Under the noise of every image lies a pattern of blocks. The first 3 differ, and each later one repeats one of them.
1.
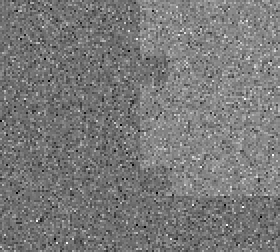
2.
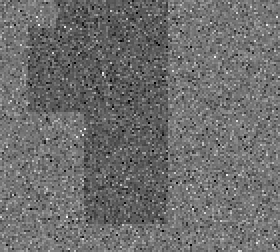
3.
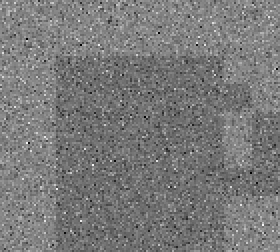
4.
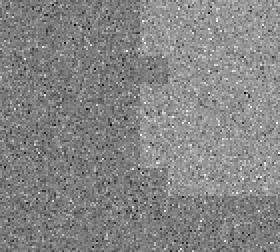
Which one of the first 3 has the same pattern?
1
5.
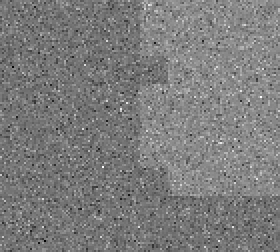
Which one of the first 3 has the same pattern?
1
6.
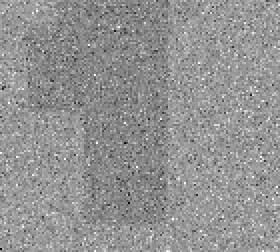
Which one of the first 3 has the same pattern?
2
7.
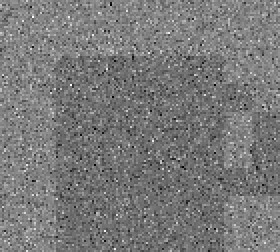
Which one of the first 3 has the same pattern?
3
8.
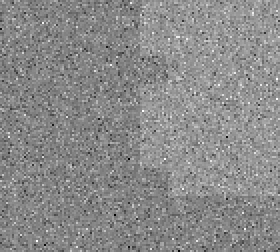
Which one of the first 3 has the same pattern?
1
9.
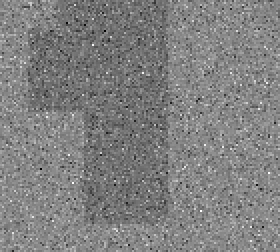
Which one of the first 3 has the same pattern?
2
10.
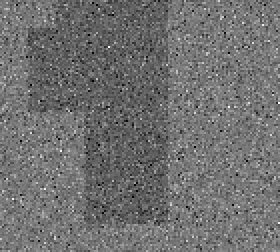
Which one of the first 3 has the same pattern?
2
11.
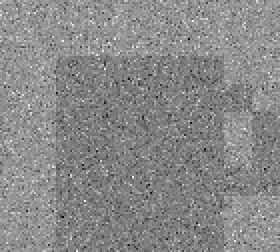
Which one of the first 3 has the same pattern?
3
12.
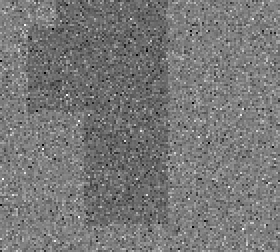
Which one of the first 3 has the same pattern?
2
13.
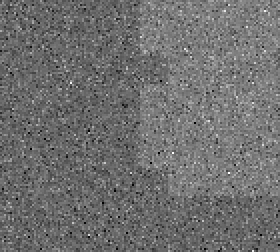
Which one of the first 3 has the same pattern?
1
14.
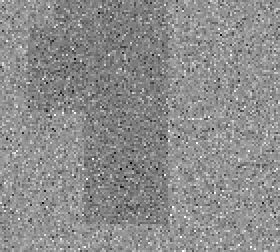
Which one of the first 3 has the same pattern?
2
